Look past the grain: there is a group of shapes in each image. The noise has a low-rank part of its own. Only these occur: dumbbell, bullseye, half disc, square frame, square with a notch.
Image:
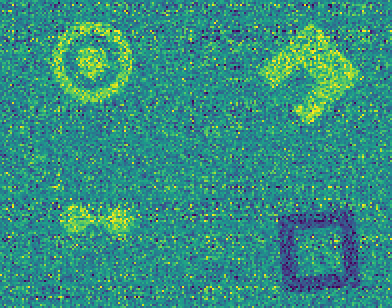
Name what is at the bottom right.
square frame
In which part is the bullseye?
top left
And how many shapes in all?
4
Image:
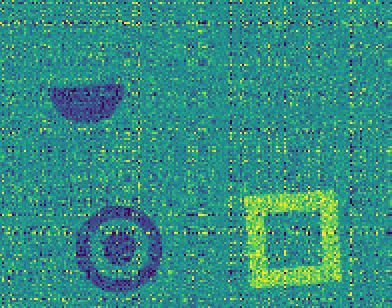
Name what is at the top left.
half disc
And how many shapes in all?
3
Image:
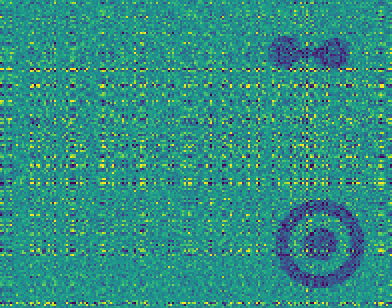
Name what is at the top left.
nothing
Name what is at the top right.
dumbbell
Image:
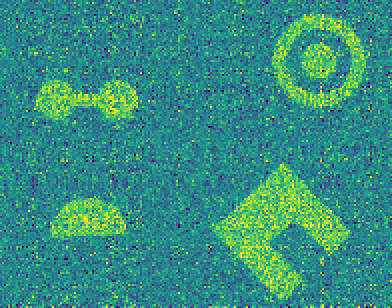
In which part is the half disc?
bottom left
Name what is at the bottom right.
square with a notch
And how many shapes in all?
4
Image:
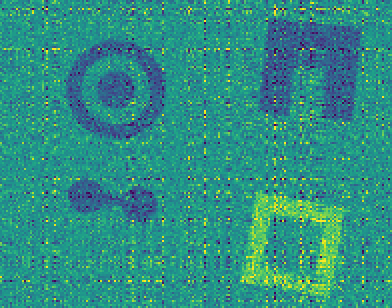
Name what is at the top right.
square with a notch
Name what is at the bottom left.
dumbbell
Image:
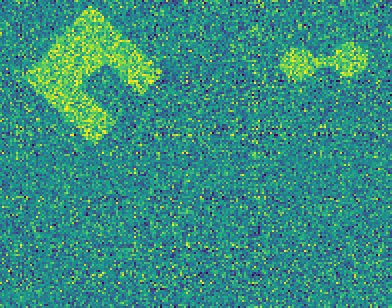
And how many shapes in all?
2
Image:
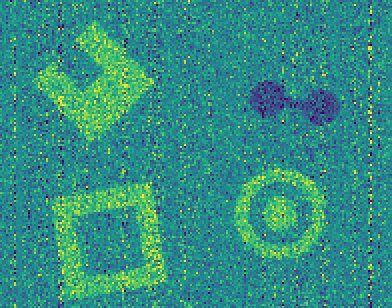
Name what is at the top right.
dumbbell
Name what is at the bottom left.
square frame
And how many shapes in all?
4
